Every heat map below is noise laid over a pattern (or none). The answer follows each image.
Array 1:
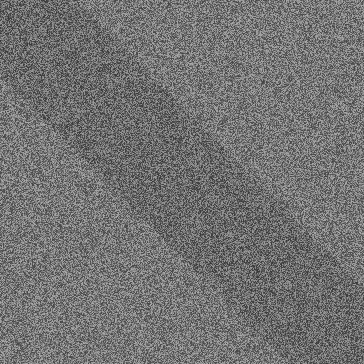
a diagonal band
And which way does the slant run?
top left to bottom right
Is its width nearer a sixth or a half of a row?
a half
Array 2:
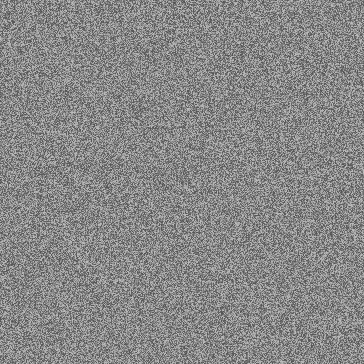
only noise
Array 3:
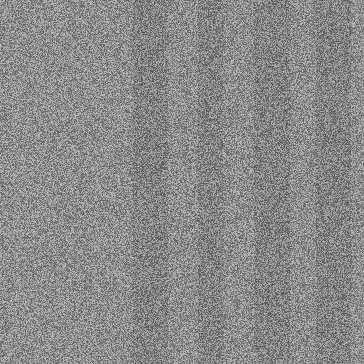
bands of columns
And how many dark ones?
4
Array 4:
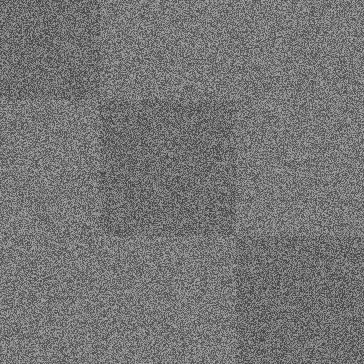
blocks along the diagonal
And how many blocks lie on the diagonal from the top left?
3
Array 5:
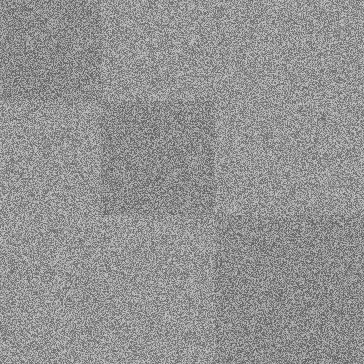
blocks along the diagonal
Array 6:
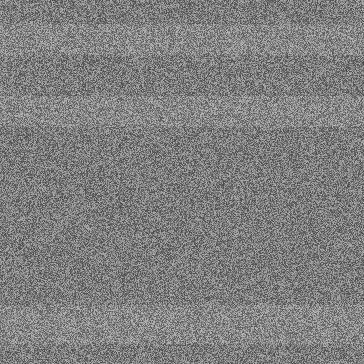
bands of rows
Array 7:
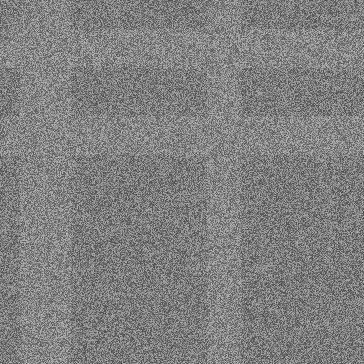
bands of rows crossing bands of columns
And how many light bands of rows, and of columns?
2 and 2
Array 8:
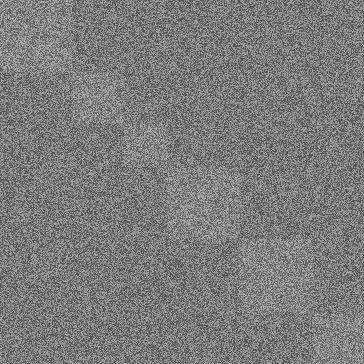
blocks along the diagonal
